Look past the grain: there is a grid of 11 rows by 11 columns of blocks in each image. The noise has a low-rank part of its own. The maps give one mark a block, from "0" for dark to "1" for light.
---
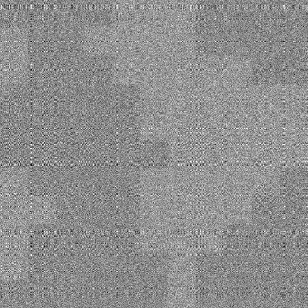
0 0 0 0 1 1 1 0 0 0 0
1 0 0 1 1 1 1 0 0 0 0
1 0 0 0 1 1 1 1 1 0 0
0 0 0 0 0 1 1 1 1 1 1
0 0 0 0 0 1 1 1 1 1 1
0 0 0 0 0 0 1 1 1 1 1
1 0 0 0 0 1 1 1 1 1 0
1 1 0 0 0 1 1 1 1 0 0
1 0 0 0 0 1 1 1 0 0 0
1 0 0 0 0 0 1 0 0 0 0
0 0 0 0 0 0 1 0 0 0 0
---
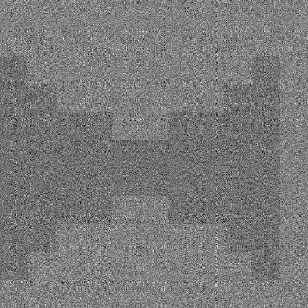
1 1 1 1 1 1 1 1 1 1 1
1 1 1 1 1 1 1 1 1 1 1
0 1 1 1 1 1 1 1 1 0 1
0 0 1 1 1 1 1 1 0 0 1
0 0 0 0 1 1 0 0 0 0 1
0 0 0 0 0 0 0 0 0 0 1
0 0 0 0 0 0 0 0 0 0 1
0 0 0 0 1 1 0 0 0 0 1
0 0 1 1 1 1 1 1 0 0 1
0 1 1 1 1 1 1 1 1 0 1
1 1 1 1 1 1 1 1 1 1 1
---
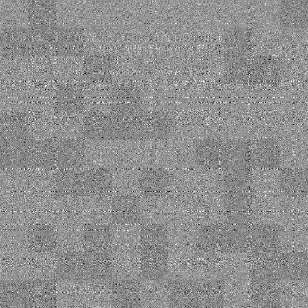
1 0 1 1 1 1 1 1 1 1 0
0 0 0 1 1 1 1 1 0 1 1
1 1 1 0 1 1 1 1 0 0 1
1 1 0 1 0 1 1 1 1 1 1
0 1 1 0 0 0 1 1 1 1 1
0 0 0 1 1 1 1 0 0 0 1
1 1 0 0 1 0 1 1 0 1 0
1 1 1 1 0 1 1 1 0 1 1
1 0 1 0 1 0 1 0 0 0 1
1 1 0 0 1 0 1 1 1 0 0
0 0 1 1 0 1 0 0 1 0 1
